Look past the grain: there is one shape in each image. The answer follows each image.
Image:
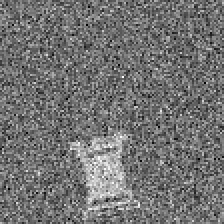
chess rook
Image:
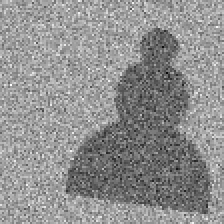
chess pawn
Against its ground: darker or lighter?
darker
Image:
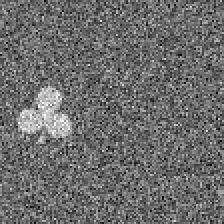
club
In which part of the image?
middle left
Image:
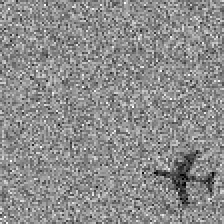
airplane
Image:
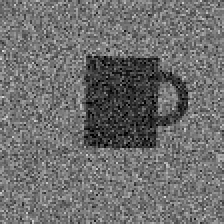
cup
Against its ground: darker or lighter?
darker
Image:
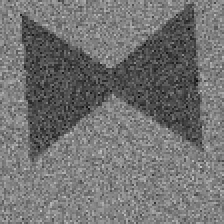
bow tie
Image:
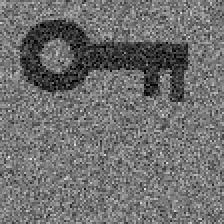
key
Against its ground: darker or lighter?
darker
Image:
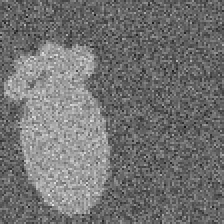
footprint
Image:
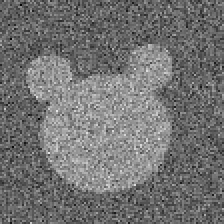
bear's head
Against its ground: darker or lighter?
lighter
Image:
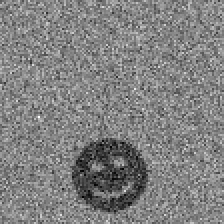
smiling face
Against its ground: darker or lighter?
darker
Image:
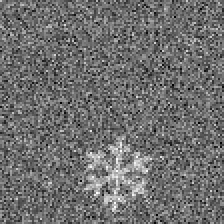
snowflake
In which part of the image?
bottom middle
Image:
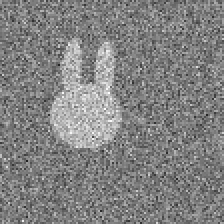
rabbit's head
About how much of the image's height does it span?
half
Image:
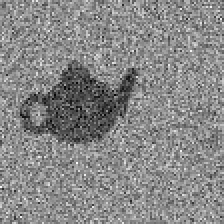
teapot
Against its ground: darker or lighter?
darker
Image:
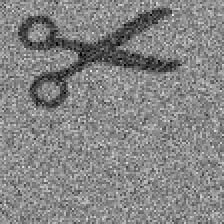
pair of scissors
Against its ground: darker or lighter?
darker
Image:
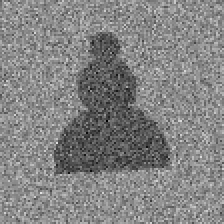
chess pawn
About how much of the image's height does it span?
two thirds
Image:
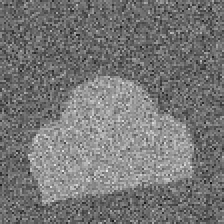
cloud
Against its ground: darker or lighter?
lighter
